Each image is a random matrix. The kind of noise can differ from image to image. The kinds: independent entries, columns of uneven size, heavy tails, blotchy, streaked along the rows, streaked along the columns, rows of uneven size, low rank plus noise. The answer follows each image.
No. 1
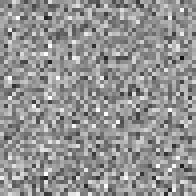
low rank plus noise
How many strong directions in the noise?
five to eight
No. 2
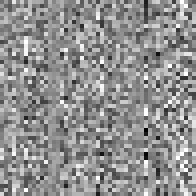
columns of uneven size
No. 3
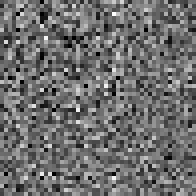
low rank plus noise
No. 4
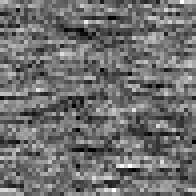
streaked along the rows
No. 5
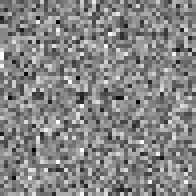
independent entries
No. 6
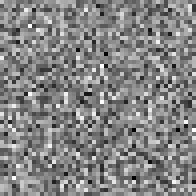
low rank plus noise
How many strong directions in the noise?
five to eight
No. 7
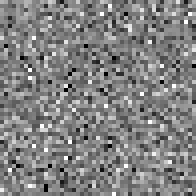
heavy tails
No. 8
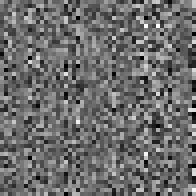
columns of uneven size
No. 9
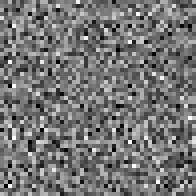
low rank plus noise
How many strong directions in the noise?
one
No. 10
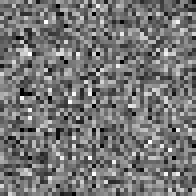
low rank plus noise
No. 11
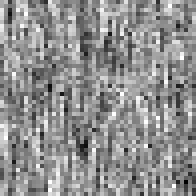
streaked along the columns
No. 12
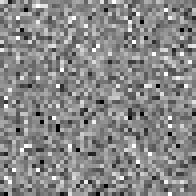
heavy tails
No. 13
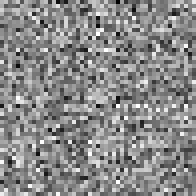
low rank plus noise
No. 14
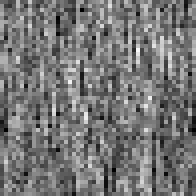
streaked along the columns
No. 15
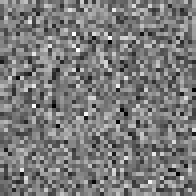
independent entries
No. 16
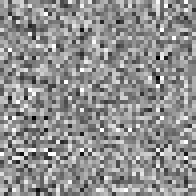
low rank plus noise
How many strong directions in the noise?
two
